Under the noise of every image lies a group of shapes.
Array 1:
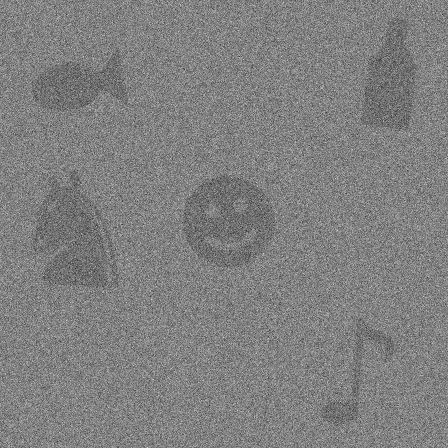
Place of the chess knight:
middle left
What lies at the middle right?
nothing
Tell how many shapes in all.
5
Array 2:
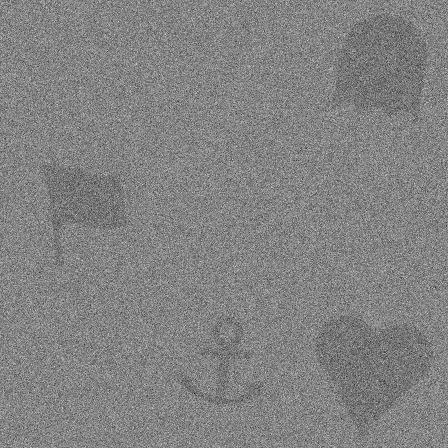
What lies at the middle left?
flag
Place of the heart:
bottom right
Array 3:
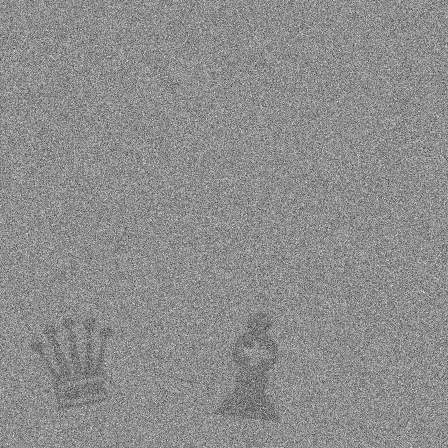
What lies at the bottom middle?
chess bishop
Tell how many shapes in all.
2
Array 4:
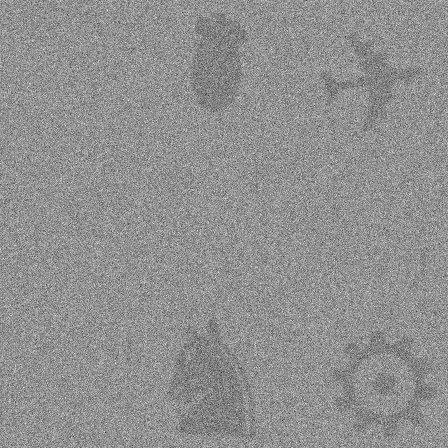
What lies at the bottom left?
nothing
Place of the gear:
bottom right
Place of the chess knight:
bottom middle
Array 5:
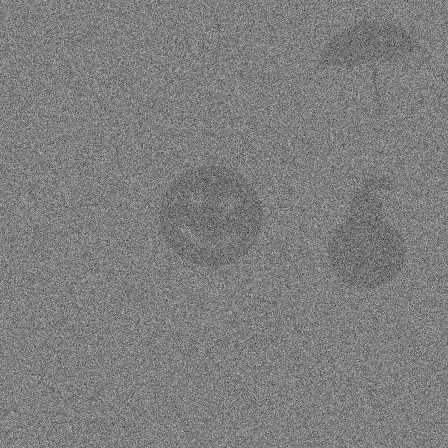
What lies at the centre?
smiling face
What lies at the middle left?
nothing
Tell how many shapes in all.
3
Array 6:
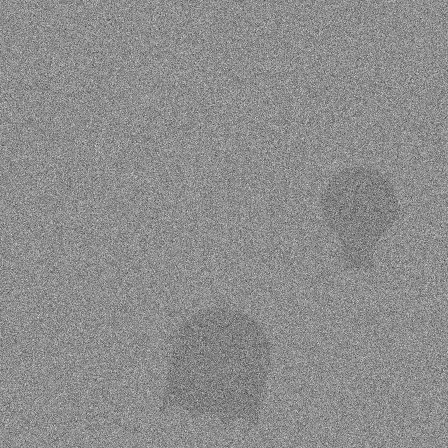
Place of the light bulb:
middle right
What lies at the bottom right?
nothing
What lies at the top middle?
nothing
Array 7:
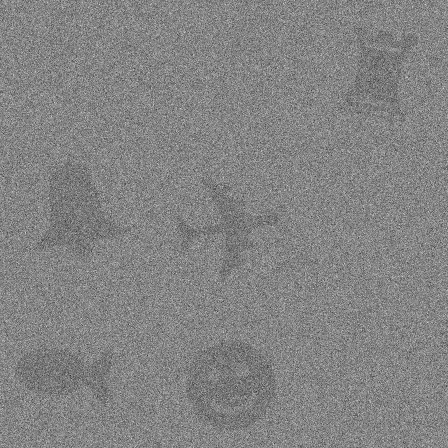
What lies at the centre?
airplane
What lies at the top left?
nothing
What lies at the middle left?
bell
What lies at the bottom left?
fish
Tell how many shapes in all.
5
